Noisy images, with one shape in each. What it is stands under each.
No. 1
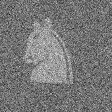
light chess knight
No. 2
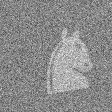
light chess knight
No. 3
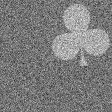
light club
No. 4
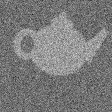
light teapot
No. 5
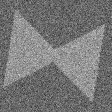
light bow tie
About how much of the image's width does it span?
nearly all
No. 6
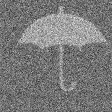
light umbrella
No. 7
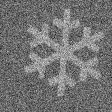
light snowflake
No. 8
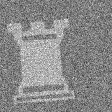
light chess rook
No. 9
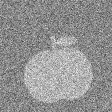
light apple
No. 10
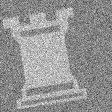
light chess rook
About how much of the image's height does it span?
nearly all
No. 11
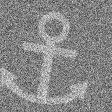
light anchor
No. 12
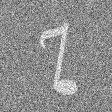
light musical note
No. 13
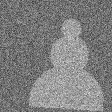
light chess pawn
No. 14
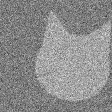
light cat's head
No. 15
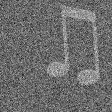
light pair of musical notes
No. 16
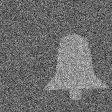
light bell
